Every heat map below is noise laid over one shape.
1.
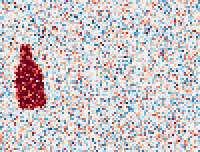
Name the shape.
bottle
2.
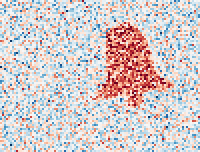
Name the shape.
bell
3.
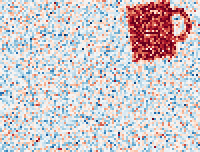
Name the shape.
cup
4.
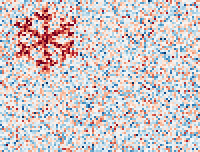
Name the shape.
snowflake
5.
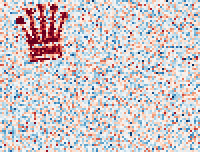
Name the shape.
chess queen
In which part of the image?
top left
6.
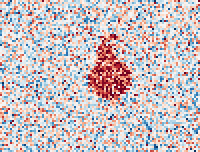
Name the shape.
pear
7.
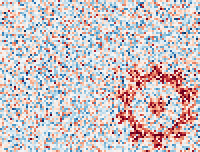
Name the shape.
gear
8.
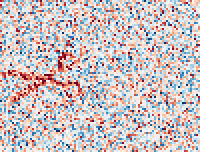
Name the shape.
pair of scissors
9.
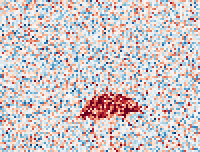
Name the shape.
umbrella
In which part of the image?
bottom middle
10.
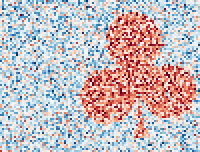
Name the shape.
club
